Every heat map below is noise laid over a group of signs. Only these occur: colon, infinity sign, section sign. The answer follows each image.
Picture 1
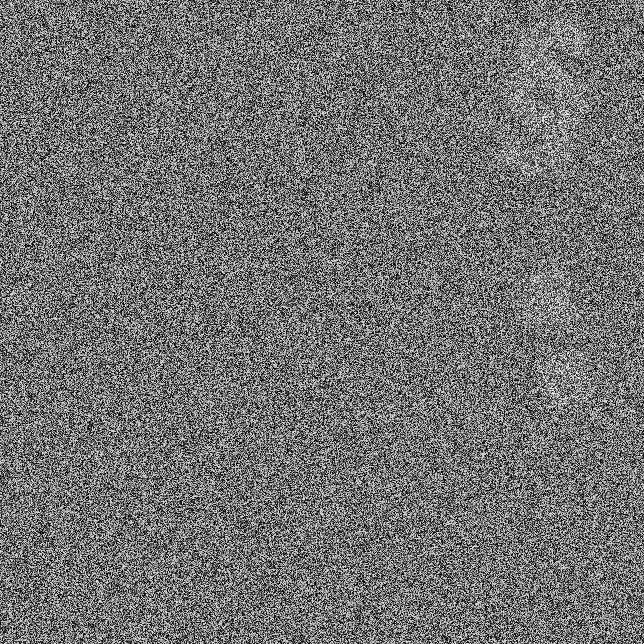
top right: light section sign; middle right: light colon
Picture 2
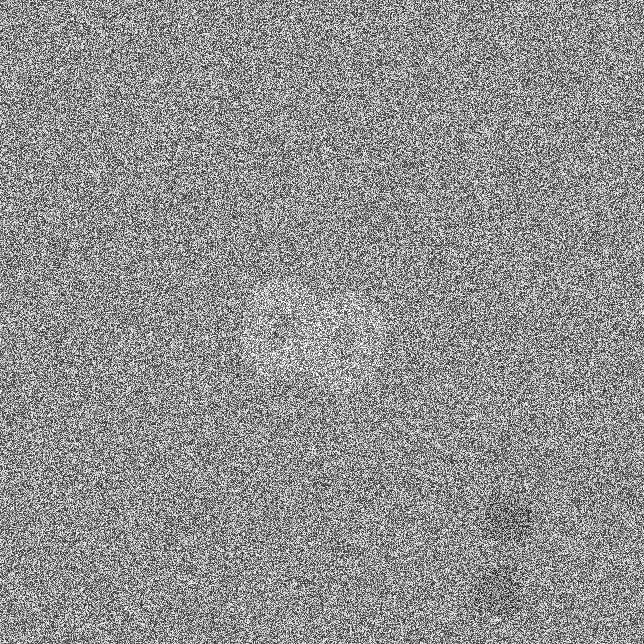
centre: light infinity sign; bottom right: dark colon
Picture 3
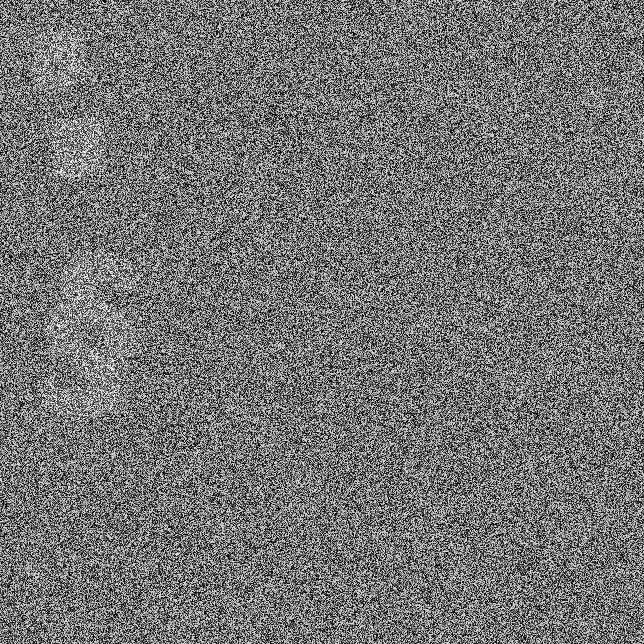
top left: light colon; middle left: light section sign
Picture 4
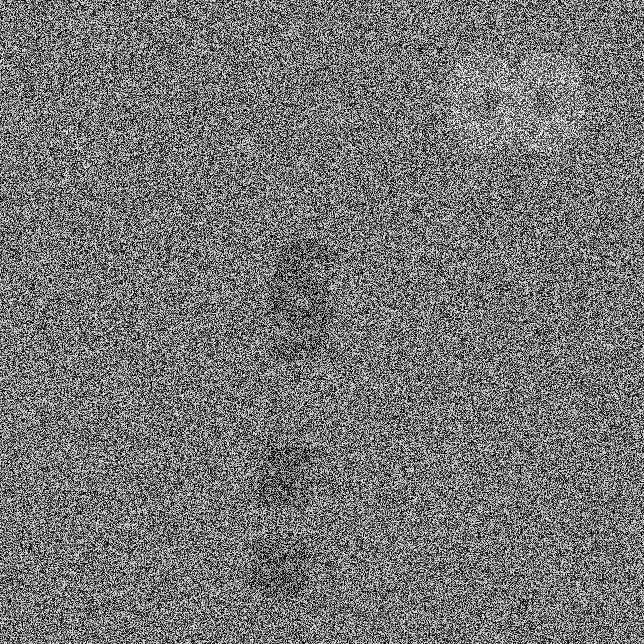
top right: light infinity sign; centre: dark section sign; bottom middle: dark colon
